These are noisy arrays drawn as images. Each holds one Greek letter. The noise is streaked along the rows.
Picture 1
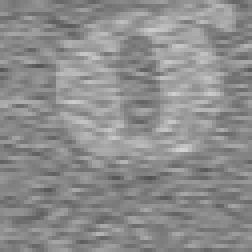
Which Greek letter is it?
sigma
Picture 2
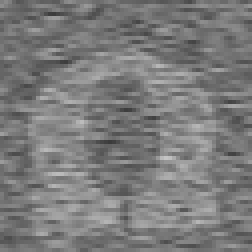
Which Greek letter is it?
omega
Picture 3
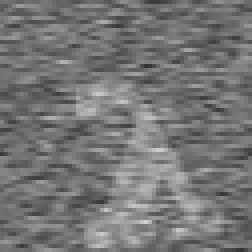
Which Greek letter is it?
lambda
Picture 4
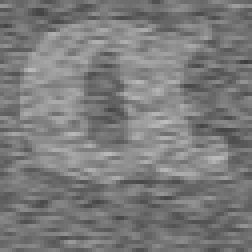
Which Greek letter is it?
alpha
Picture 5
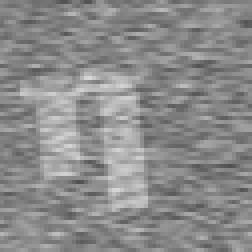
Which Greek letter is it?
eta
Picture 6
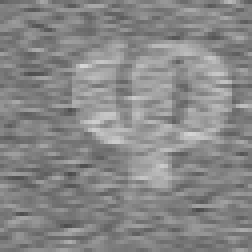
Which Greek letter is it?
phi
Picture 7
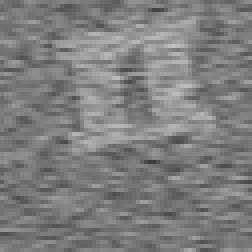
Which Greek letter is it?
pi
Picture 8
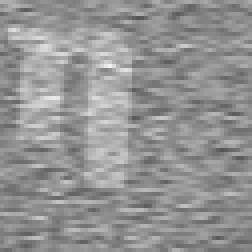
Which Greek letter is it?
eta
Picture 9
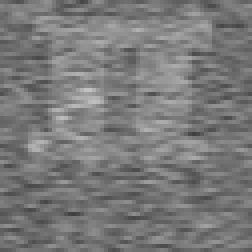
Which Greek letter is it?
pi
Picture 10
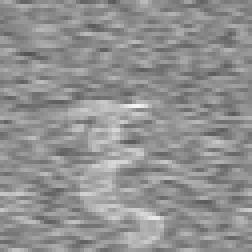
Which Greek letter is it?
xi
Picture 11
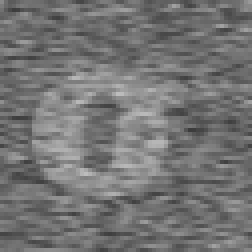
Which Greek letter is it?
sigma
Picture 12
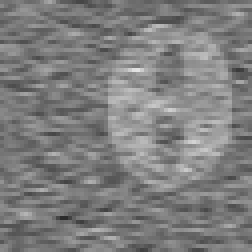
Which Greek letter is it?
theta
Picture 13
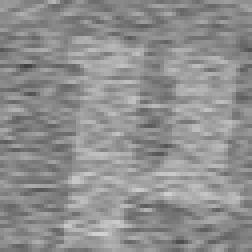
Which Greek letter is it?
mu
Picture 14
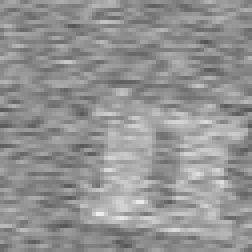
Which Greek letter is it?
pi
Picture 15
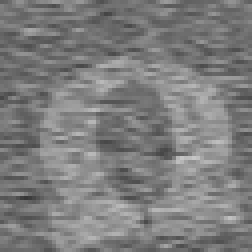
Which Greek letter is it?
omega
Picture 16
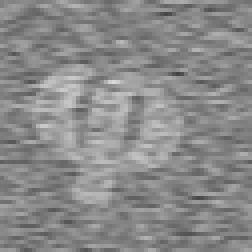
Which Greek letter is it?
phi
